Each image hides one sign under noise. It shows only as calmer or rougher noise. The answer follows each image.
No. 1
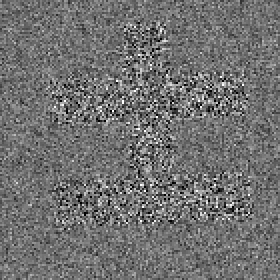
plus-minus sign
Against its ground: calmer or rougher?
rougher
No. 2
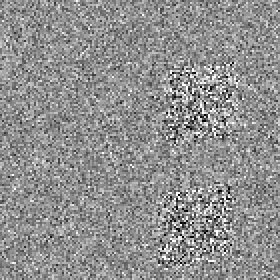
colon
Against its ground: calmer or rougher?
rougher
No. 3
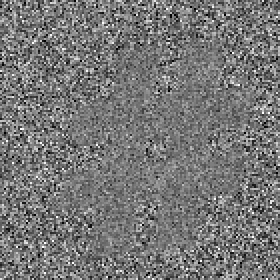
hash sign
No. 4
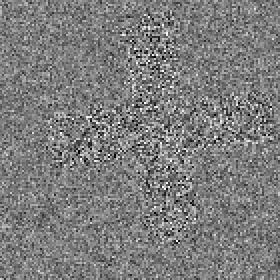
plus sign
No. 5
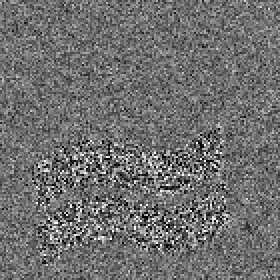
approximately sign
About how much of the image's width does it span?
two thirds
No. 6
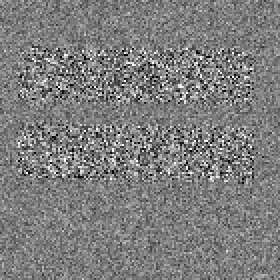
equals sign
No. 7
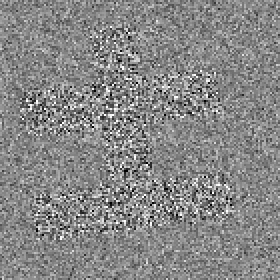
plus-minus sign
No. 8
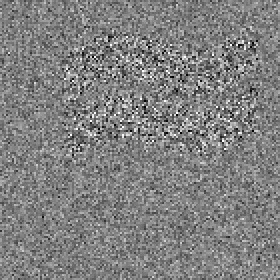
approximately sign
